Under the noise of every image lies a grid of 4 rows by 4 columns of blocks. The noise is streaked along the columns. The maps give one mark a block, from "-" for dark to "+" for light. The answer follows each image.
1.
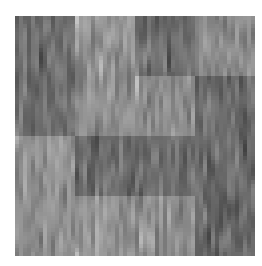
- + - +
- + + -
+ - - -
+ + + -
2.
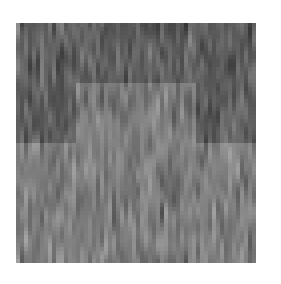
- - - -
- + + -
+ + + +
+ + + +
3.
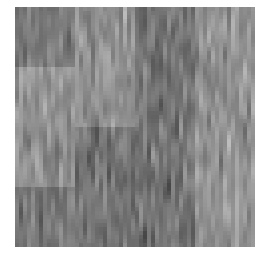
- + - +
+ + - +
+ - - +
- - - +
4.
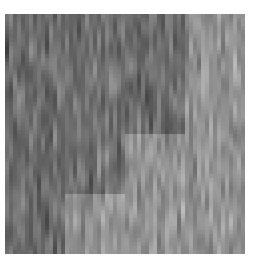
- - - +
- - - +
- - + +
- + + +
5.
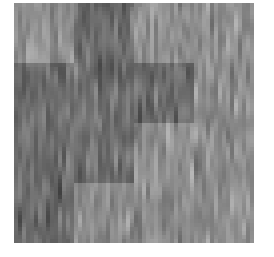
+ - + +
- - - +
- - + +
- + + +
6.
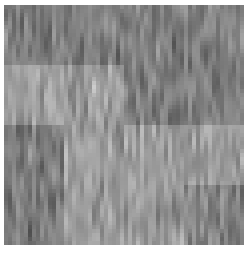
- - - -
+ + - -
- + + +
- + + -
